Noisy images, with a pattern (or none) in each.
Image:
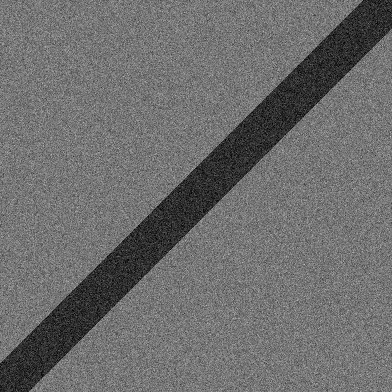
a diagonal band
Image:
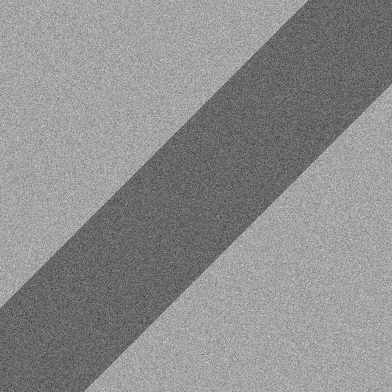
a diagonal band
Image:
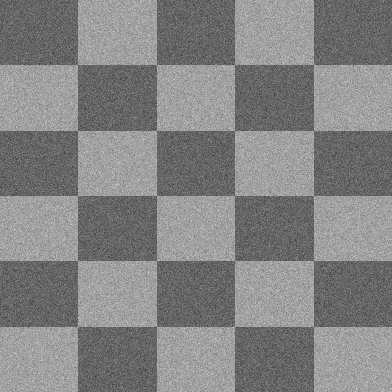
a checkerboard
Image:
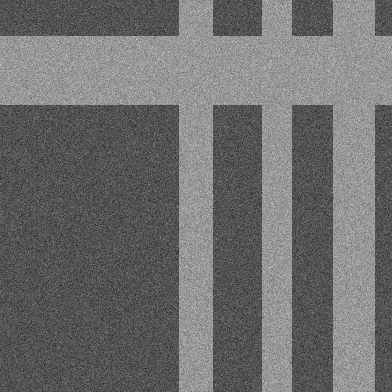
bands of rows crossing bands of columns
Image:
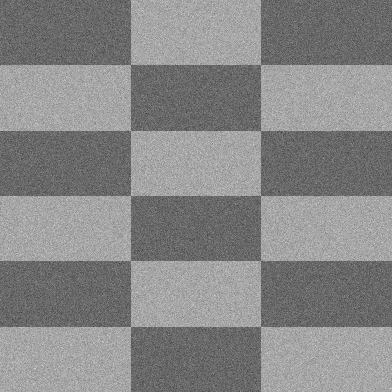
a checkerboard
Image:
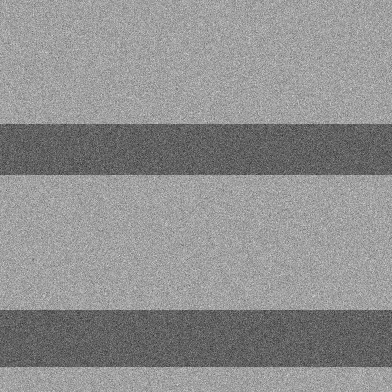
bands of rows
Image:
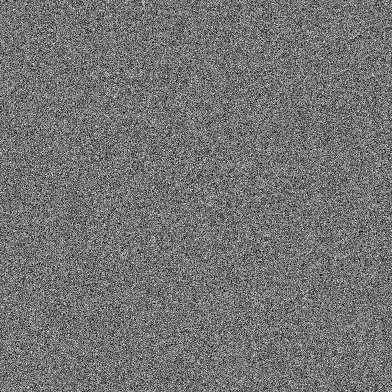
only noise
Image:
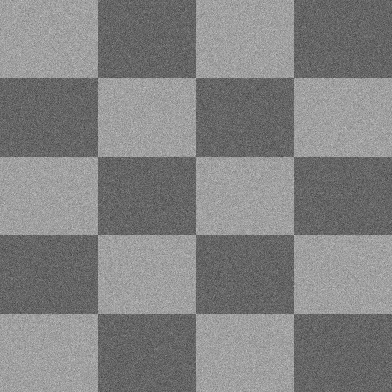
a checkerboard
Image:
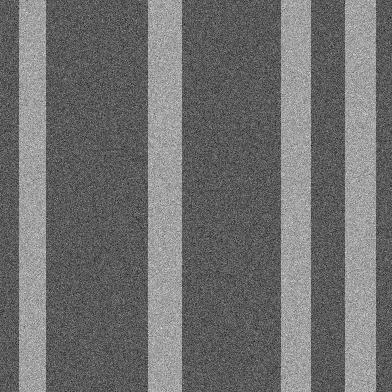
bands of columns
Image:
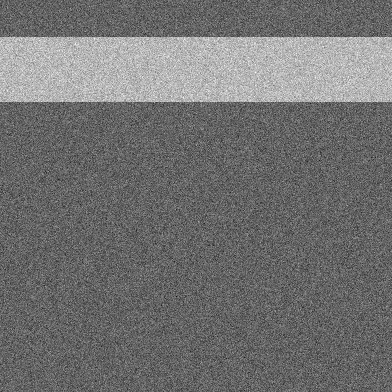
one band of rows
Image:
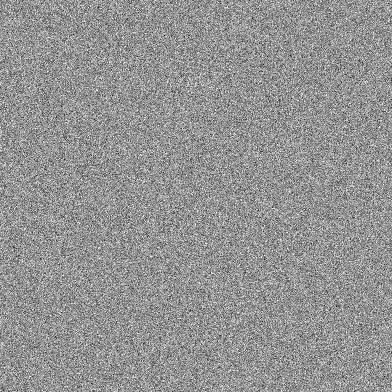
only noise
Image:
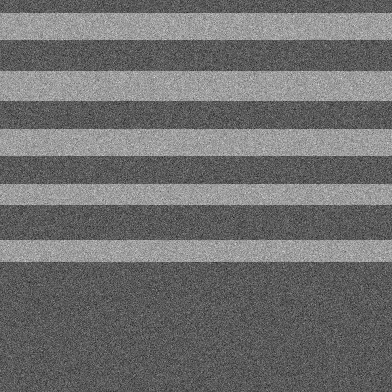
bands of rows
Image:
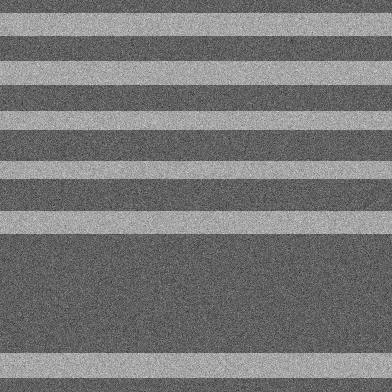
bands of rows
